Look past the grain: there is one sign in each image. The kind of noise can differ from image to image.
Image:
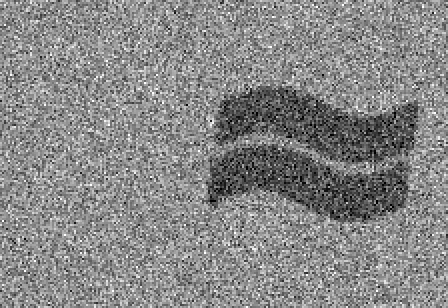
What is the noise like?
independent entries
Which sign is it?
approximately sign
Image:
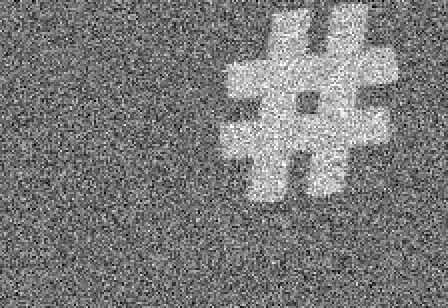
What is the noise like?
low rank plus noise
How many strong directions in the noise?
three or four
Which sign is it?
hash sign
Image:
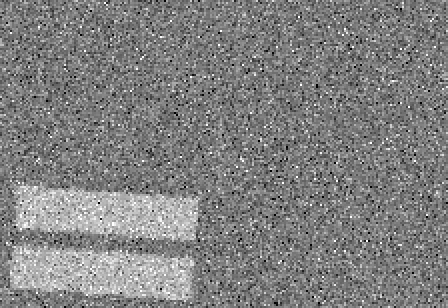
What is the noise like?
heavy tails
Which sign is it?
equals sign
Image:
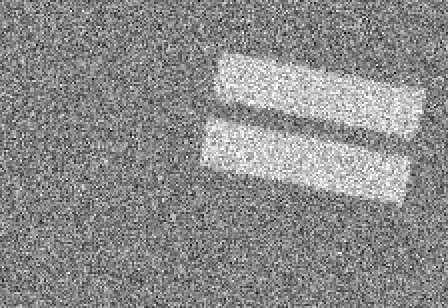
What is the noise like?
low rank plus noise
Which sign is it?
equals sign
